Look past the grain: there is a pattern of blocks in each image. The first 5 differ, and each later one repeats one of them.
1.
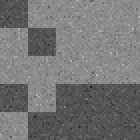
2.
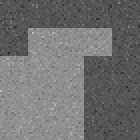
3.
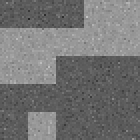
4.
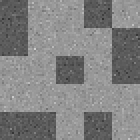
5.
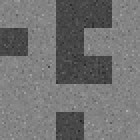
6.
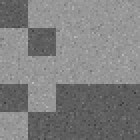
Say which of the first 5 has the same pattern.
1
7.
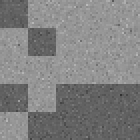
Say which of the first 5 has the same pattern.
1
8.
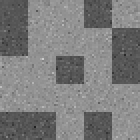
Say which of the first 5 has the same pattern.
4
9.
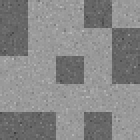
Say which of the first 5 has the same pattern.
4
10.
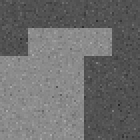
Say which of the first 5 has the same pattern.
2
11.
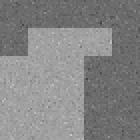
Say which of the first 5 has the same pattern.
2
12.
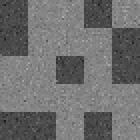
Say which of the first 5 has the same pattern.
4
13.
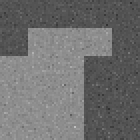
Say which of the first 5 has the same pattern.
2
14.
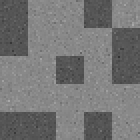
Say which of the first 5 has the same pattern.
4
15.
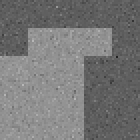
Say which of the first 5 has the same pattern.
2
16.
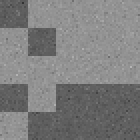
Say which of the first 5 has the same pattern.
1
